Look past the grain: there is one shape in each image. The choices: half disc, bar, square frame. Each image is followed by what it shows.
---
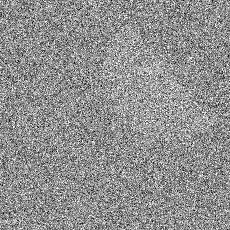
half disc
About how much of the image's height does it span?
half
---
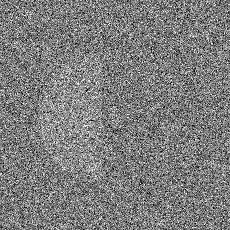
half disc
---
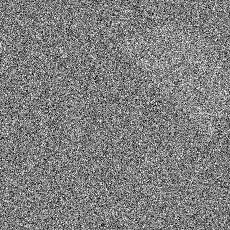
half disc
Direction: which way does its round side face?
up and right
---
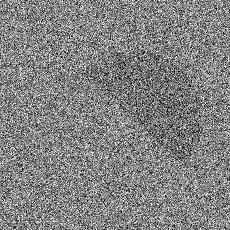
half disc
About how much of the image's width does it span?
half
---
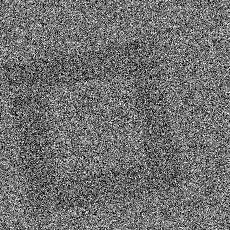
square frame
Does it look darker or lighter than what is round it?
darker
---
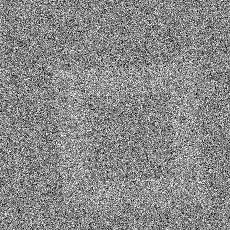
square frame
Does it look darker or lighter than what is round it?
lighter
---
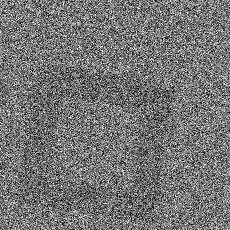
square frame
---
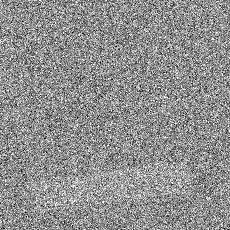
bar
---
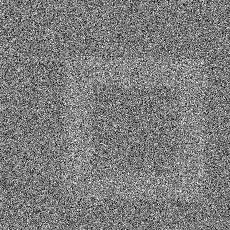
square frame
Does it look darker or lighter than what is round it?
lighter
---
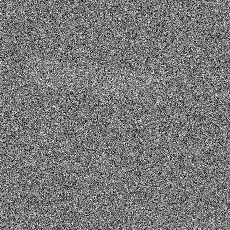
bar
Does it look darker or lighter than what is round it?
lighter
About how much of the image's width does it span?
two thirds
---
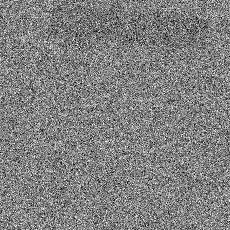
bar
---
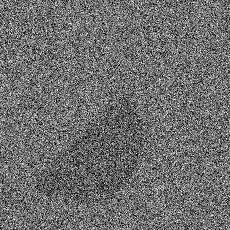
half disc
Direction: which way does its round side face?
down and right
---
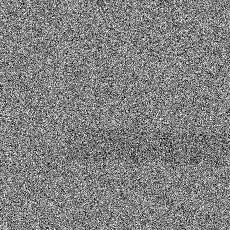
bar
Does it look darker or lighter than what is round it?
darker
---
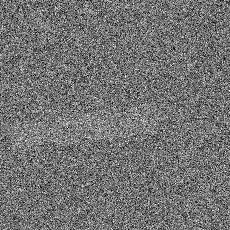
bar
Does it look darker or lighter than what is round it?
lighter
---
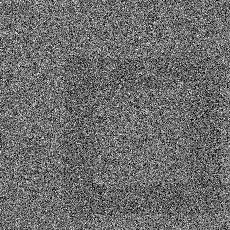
square frame
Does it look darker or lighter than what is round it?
darker
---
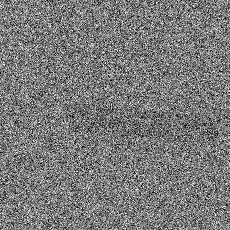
bar
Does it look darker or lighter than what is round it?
darker
